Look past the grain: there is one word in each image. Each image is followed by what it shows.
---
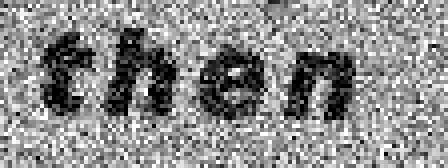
then
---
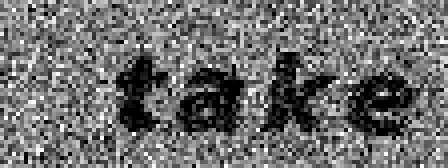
take
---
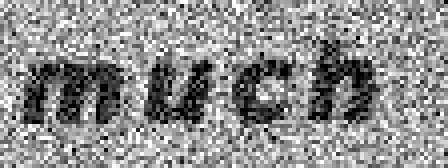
much
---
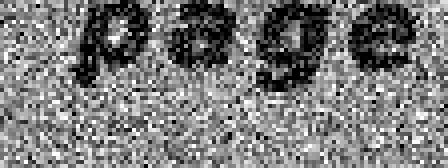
page
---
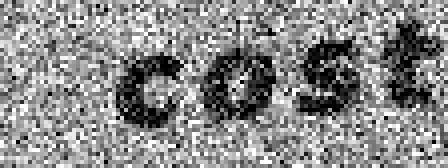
cost
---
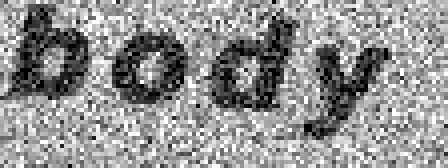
body
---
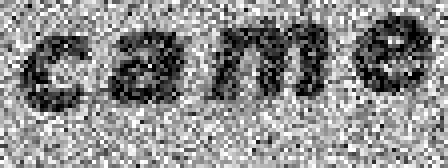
came
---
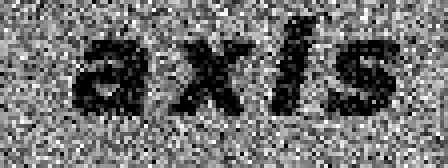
axis
